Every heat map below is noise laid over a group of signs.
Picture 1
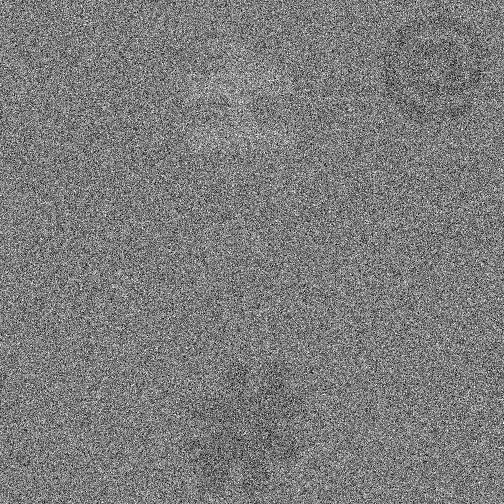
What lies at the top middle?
plus-minus sign
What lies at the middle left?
nothing
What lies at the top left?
nothing
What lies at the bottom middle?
hash sign
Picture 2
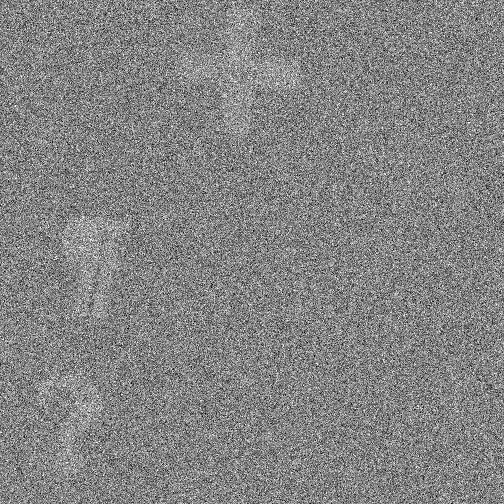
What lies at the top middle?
plus sign
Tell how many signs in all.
3
